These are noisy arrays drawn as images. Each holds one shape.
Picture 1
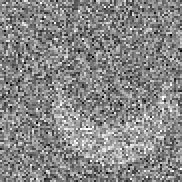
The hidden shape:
crescent
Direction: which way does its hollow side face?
up
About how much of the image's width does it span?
two thirds
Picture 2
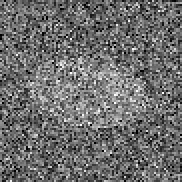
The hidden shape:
ellipse
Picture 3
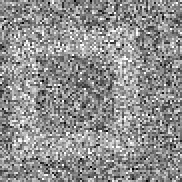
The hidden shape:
square frame
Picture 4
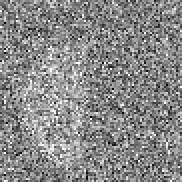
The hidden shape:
half disc
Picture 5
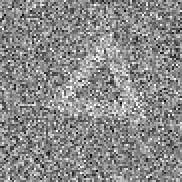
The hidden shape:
triangle frame
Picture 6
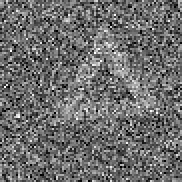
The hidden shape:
triangle frame
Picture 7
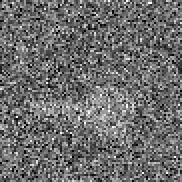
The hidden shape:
lollipop
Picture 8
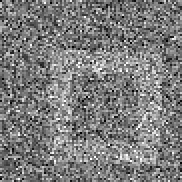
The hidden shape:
square frame
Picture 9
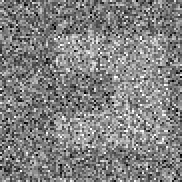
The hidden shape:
square with a notch
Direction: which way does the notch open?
left
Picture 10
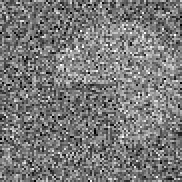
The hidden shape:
disc with a wedge cut out
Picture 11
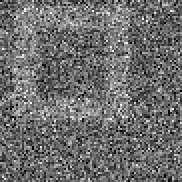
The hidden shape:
square frame
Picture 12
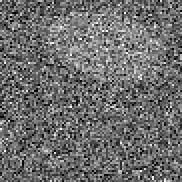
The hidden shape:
ellipse
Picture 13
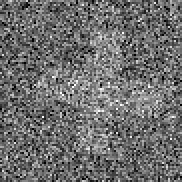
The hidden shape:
cross
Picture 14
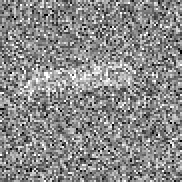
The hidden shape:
bar
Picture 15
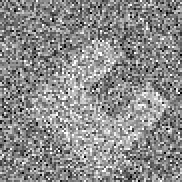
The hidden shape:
square with a notch
